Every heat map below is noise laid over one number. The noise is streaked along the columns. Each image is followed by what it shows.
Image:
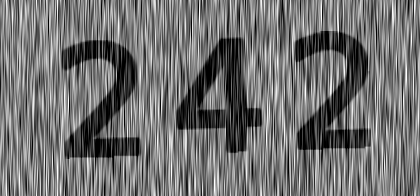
242
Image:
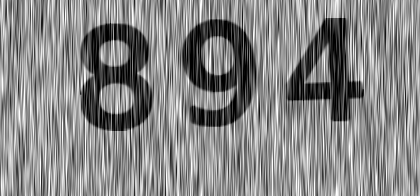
894
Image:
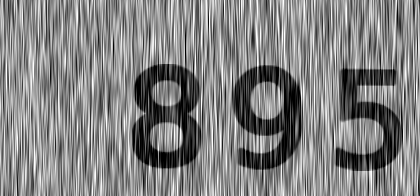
895
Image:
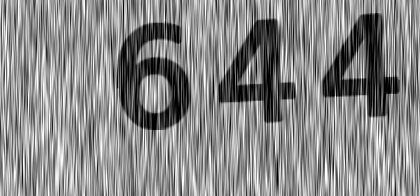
644
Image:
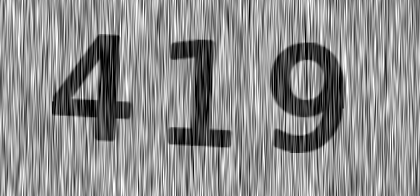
419
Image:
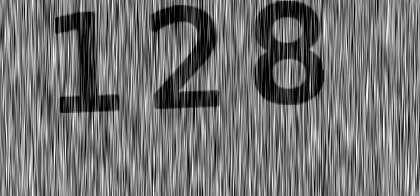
128
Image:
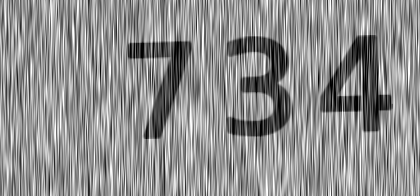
734
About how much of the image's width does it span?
two thirds
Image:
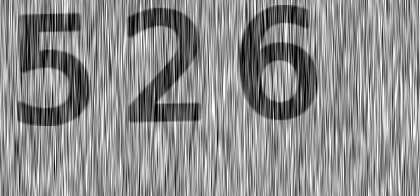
526
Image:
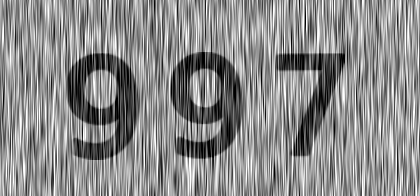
997
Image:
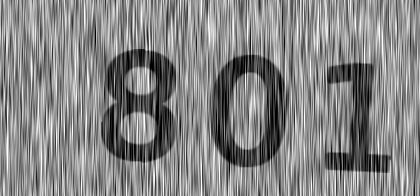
801
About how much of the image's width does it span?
two thirds
